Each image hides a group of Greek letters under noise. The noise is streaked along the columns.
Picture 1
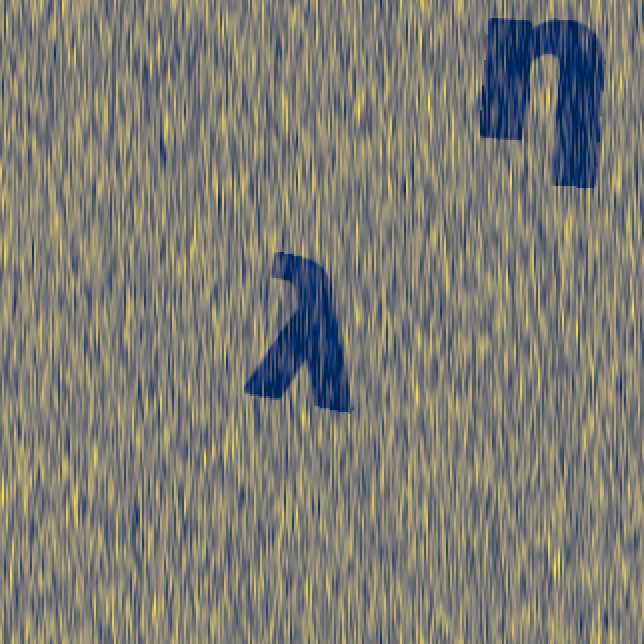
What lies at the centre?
lambda
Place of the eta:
top right
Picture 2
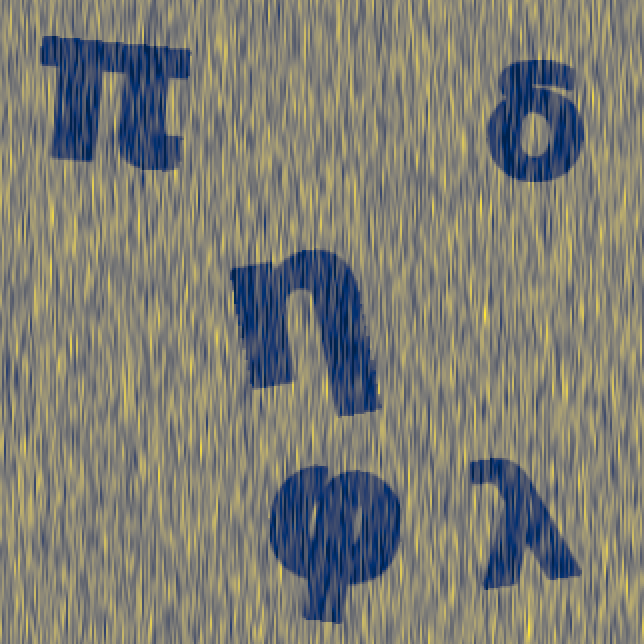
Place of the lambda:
bottom right
